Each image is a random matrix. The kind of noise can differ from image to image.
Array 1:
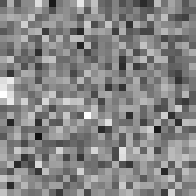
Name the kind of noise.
low rank plus noise
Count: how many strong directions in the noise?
five to eight
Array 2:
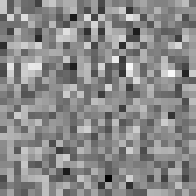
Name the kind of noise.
low rank plus noise
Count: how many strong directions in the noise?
one
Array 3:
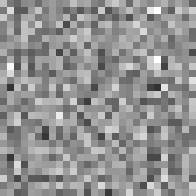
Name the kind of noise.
low rank plus noise
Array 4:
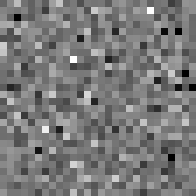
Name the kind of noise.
heavy tails
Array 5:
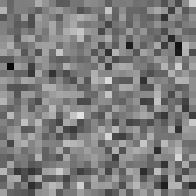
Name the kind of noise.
low rank plus noise
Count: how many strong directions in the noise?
five to eight
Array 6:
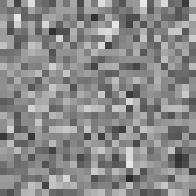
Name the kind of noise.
low rank plus noise
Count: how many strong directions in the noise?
three or four
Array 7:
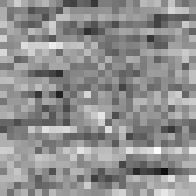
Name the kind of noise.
streaked along the rows
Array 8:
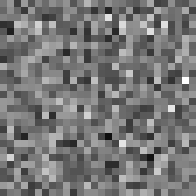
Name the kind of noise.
low rank plus noise
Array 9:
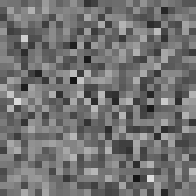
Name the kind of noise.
low rank plus noise
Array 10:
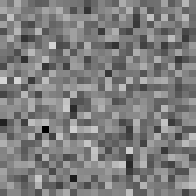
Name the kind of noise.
independent entries
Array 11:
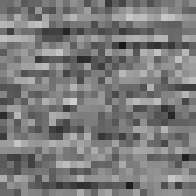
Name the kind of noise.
streaked along the rows
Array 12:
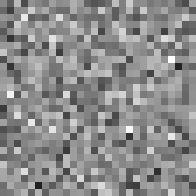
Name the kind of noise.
independent entries
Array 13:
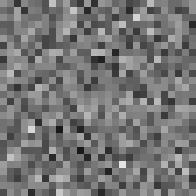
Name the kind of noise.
independent entries
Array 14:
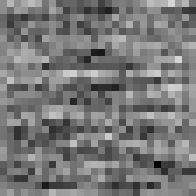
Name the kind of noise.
streaked along the rows
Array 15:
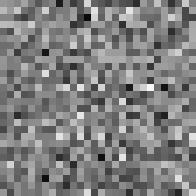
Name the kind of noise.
low rank plus noise
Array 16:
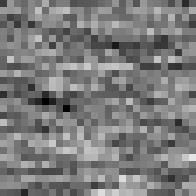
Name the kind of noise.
streaked along the rows
